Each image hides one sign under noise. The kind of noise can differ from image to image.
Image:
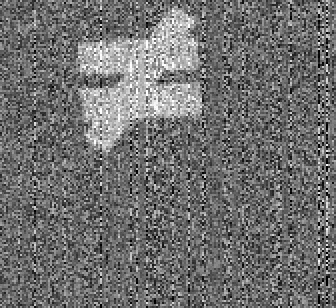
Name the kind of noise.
columns of uneven size
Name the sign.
not-equal sign
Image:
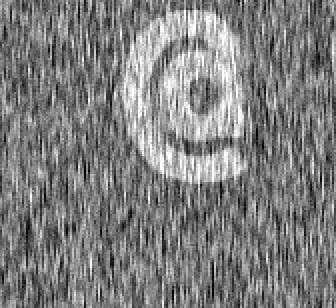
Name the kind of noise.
streaked along the columns
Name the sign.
at sign
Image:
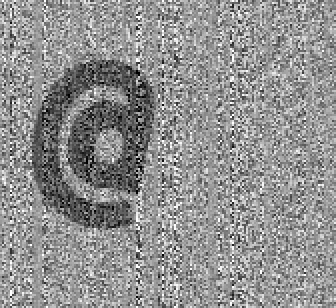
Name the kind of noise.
columns of uneven size
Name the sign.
at sign
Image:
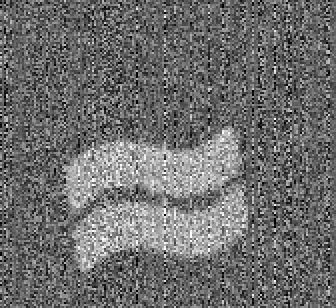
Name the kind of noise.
columns of uneven size
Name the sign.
approximately sign
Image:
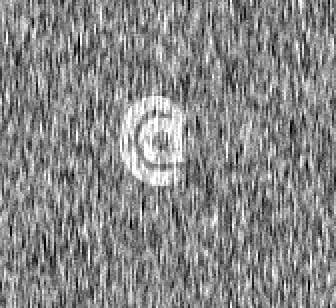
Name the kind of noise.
streaked along the columns
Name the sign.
at sign
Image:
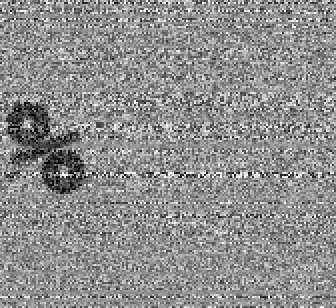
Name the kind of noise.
rows of uneven size
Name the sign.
percent sign
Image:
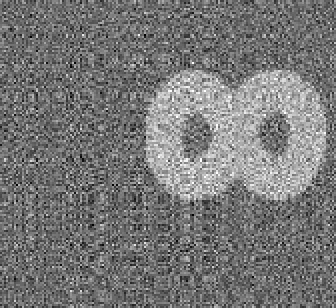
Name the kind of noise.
low rank plus noise
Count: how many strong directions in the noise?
two
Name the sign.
infinity sign
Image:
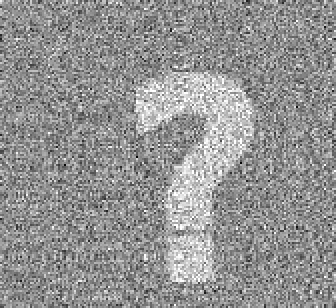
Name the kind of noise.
low rank plus noise
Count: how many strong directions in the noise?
five to eight
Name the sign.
question mark
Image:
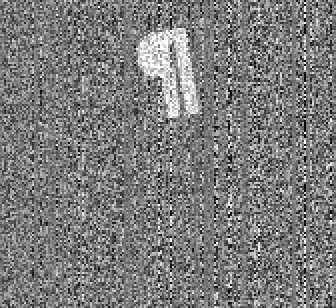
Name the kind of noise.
columns of uneven size
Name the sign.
pilcrow
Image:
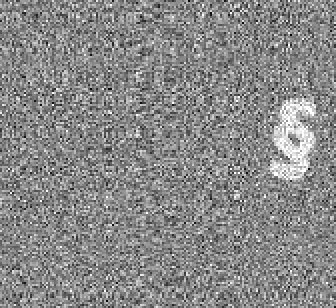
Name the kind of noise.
low rank plus noise
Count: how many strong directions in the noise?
three or four
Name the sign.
section sign
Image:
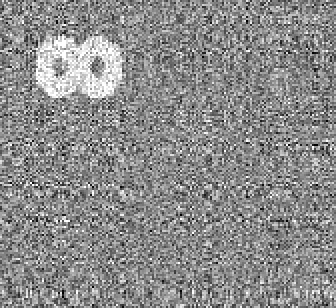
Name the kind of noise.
low rank plus noise
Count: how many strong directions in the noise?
three or four
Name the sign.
infinity sign
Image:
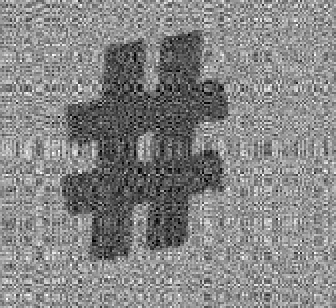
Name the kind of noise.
low rank plus noise
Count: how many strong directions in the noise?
one
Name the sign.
hash sign
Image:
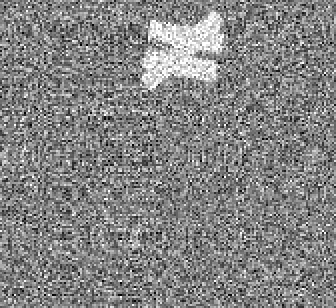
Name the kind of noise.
low rank plus noise
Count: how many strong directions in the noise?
five to eight
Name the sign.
not-equal sign
